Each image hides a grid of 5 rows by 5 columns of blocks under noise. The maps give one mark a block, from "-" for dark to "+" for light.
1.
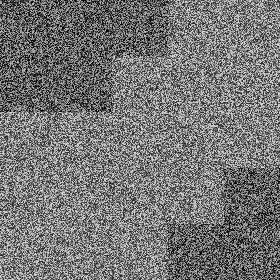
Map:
- - - + +
- - + + +
+ + + + +
+ + + + -
+ + + - -
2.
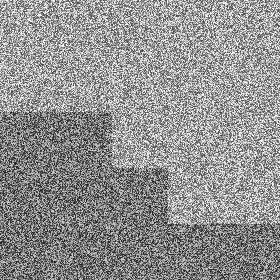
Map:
+ + + + +
+ + + + +
- - + + +
- - - + +
- - - - -
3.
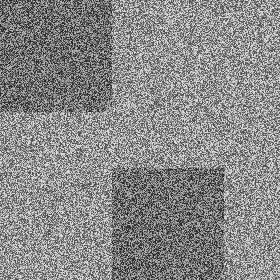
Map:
- - + + +
- - + + +
+ + + + +
+ + - - +
+ + - - +
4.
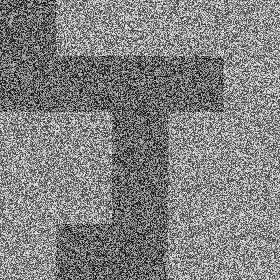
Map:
- + + + +
- - - - +
+ + - + +
+ + - + +
+ - - + +
